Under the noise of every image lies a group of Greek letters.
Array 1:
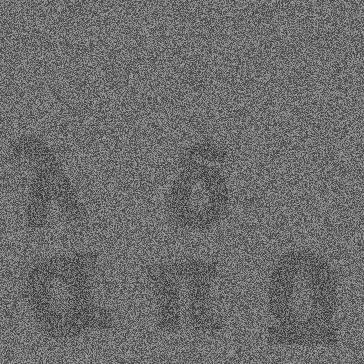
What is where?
middle left: lambda; centre: delta; bottom left: alpha; bottom middle: pi; bottom right: omega
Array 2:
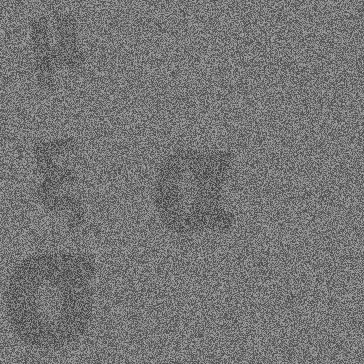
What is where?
top left: mu; middle left: xi; centre: alpha; bottom left: sigma
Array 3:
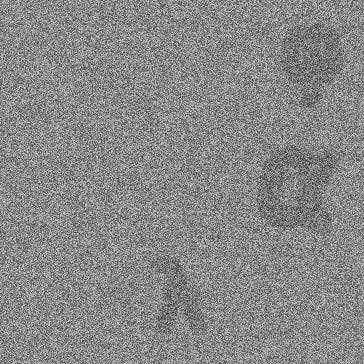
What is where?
top right: phi; middle right: alpha; bottom middle: lambda
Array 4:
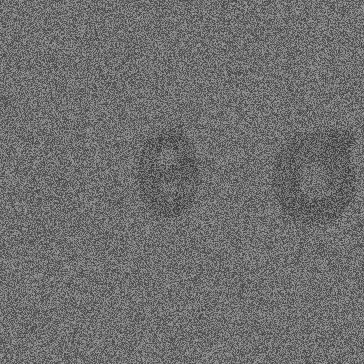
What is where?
centre: theta; middle right: sigma
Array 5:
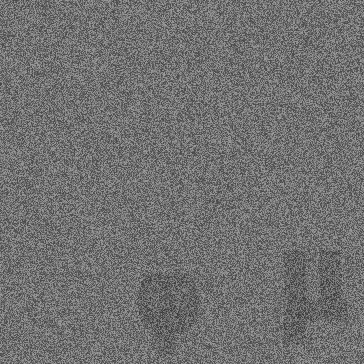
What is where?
bottom middle: phi; bottom right: mu
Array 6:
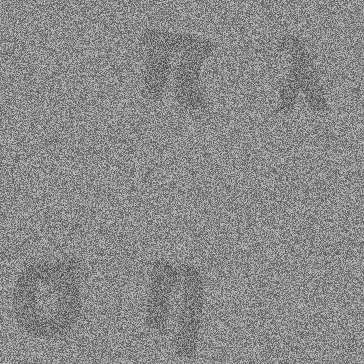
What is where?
top middle: pi; top right: lambda; bottom left: sigma; bottom middle: eta
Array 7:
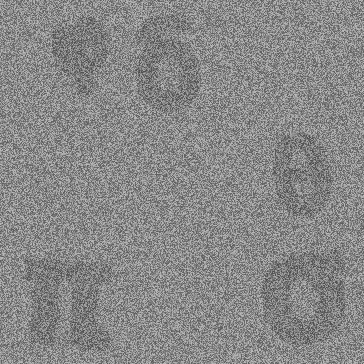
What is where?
top left: phi; top middle: delta; middle right: theta; bottom left: pi; bottom right: sigma
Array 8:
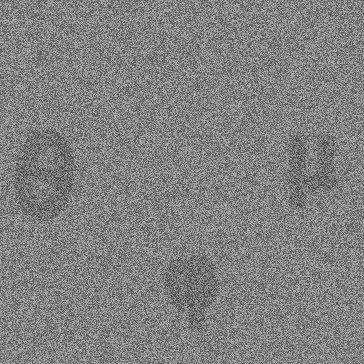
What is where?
middle left: theta; middle right: mu; bottom middle: phi
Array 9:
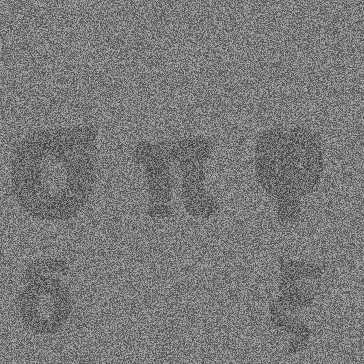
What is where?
middle left: sigma; centre: pi; middle right: phi; bottom left: delta; bottom right: xi
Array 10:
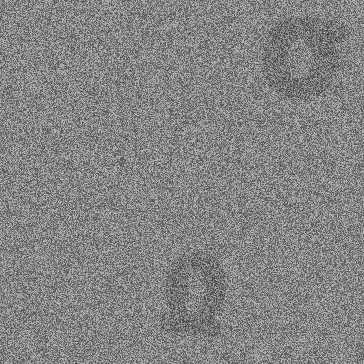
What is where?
top right: sigma; bottom middle: omega
